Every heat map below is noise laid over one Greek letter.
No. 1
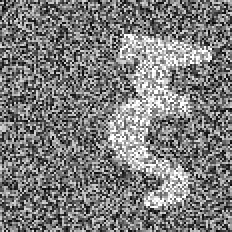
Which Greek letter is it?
xi
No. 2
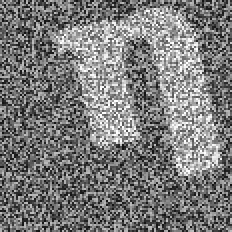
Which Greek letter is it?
eta
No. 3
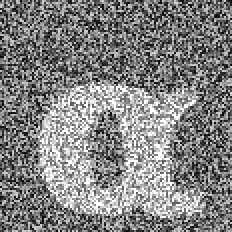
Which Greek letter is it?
alpha
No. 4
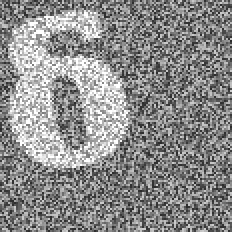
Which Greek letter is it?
delta
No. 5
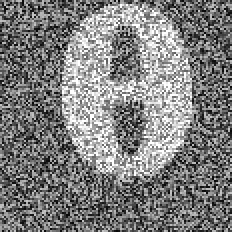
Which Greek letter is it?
theta
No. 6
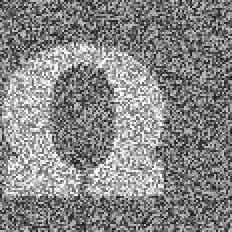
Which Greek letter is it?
omega
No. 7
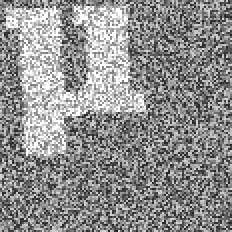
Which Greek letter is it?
mu
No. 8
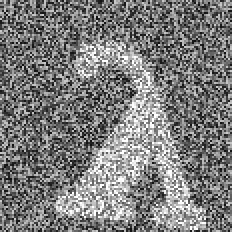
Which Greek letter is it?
lambda
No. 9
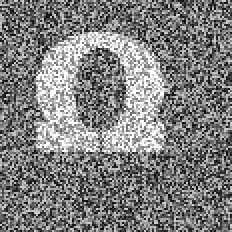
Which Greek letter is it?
omega
